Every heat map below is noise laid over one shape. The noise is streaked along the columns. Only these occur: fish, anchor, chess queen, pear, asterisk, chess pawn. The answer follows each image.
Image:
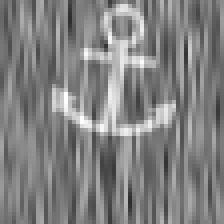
light anchor
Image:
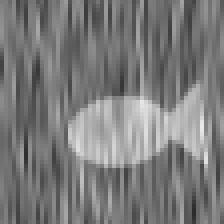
light fish
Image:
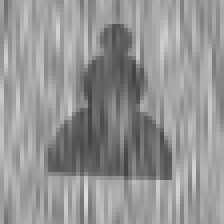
dark chess pawn
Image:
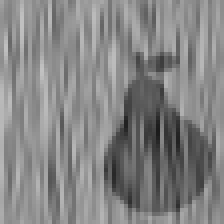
dark pear
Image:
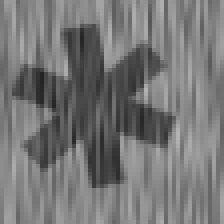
dark asterisk
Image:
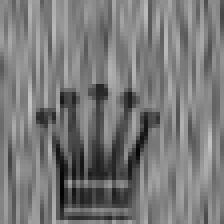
dark chess queen
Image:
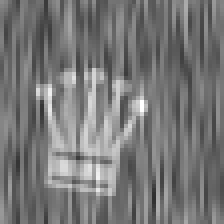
light chess queen
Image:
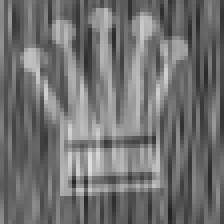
light chess queen
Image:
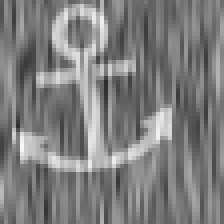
light anchor
